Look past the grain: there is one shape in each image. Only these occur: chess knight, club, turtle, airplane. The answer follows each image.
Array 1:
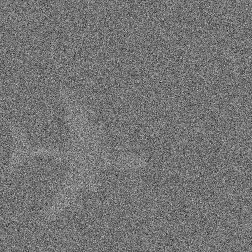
airplane
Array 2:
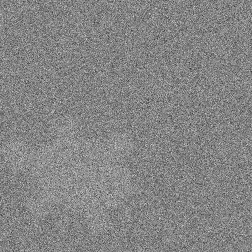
turtle
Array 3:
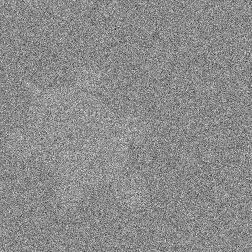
turtle
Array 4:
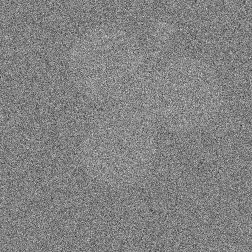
club
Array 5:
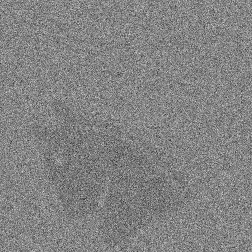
chess knight
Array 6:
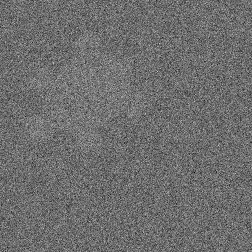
turtle
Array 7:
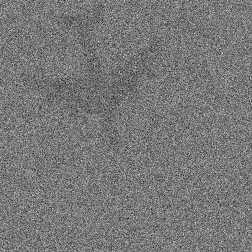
airplane
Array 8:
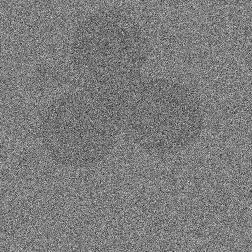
club
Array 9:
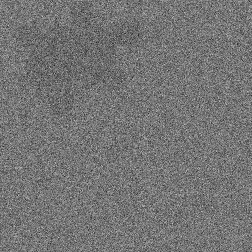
turtle
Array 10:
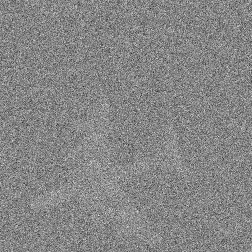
airplane
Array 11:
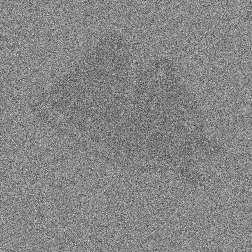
chess knight
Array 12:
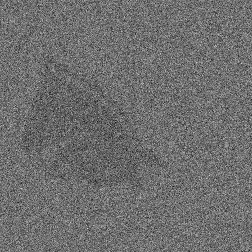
chess knight
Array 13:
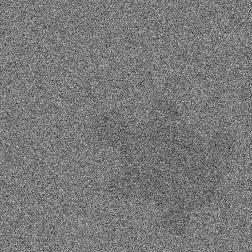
turtle
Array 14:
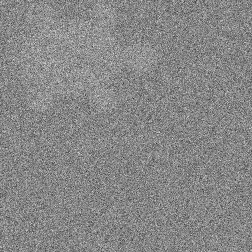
turtle
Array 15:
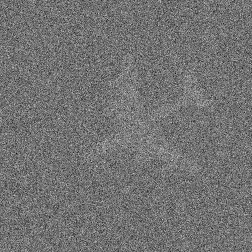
airplane
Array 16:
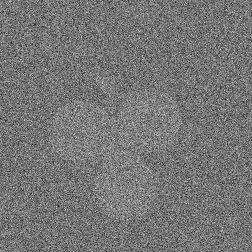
club
